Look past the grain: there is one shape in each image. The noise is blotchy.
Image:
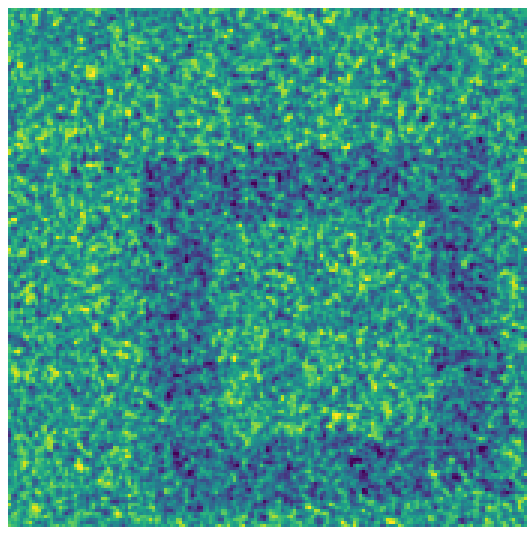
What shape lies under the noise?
square frame
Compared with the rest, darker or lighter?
darker
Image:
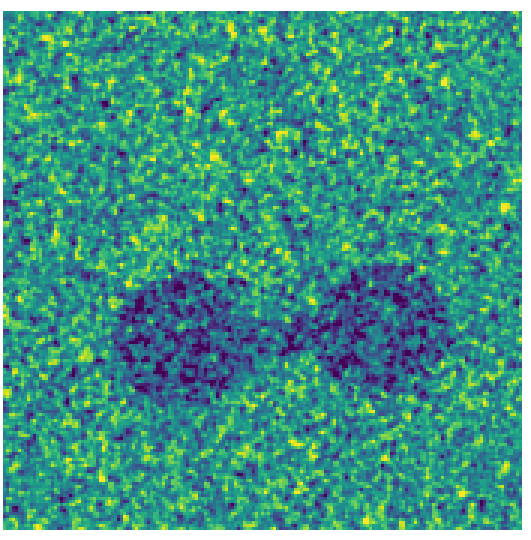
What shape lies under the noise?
dumbbell
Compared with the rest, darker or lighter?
darker
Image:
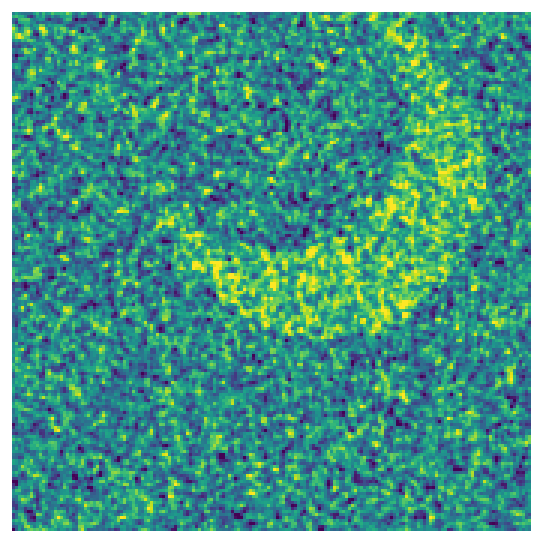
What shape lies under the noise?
crescent
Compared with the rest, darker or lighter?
lighter
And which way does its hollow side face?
up and left
